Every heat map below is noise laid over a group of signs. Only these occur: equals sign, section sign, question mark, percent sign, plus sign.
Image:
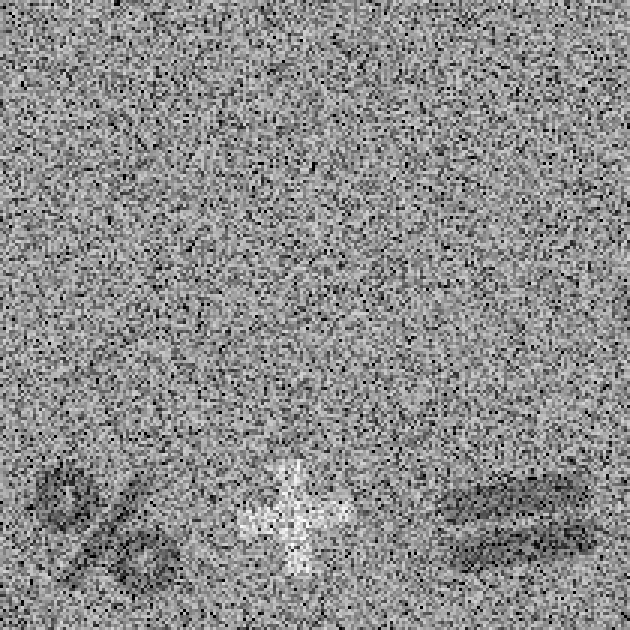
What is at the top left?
nothing
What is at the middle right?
nothing
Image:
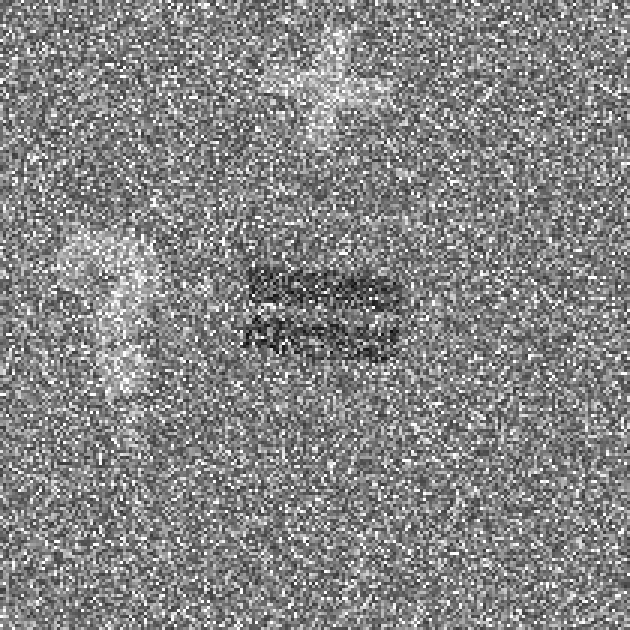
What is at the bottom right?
nothing
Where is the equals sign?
centre
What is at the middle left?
question mark
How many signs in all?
3
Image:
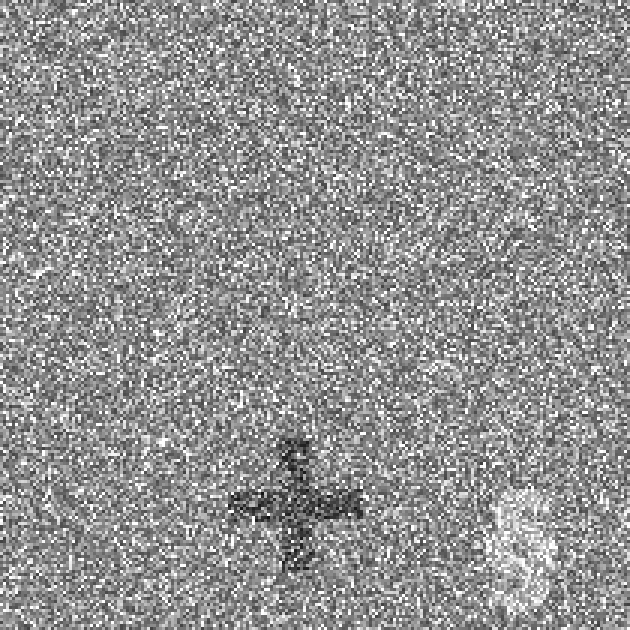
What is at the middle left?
nothing
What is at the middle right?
nothing
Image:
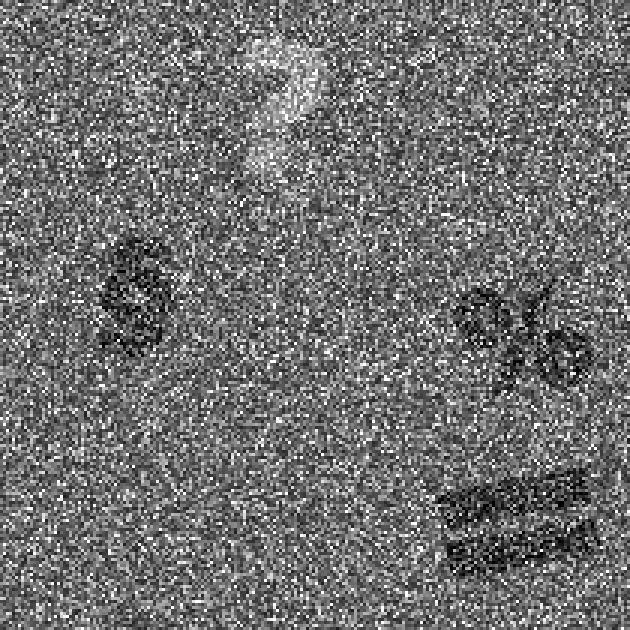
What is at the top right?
nothing
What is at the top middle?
question mark
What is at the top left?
nothing
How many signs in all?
4
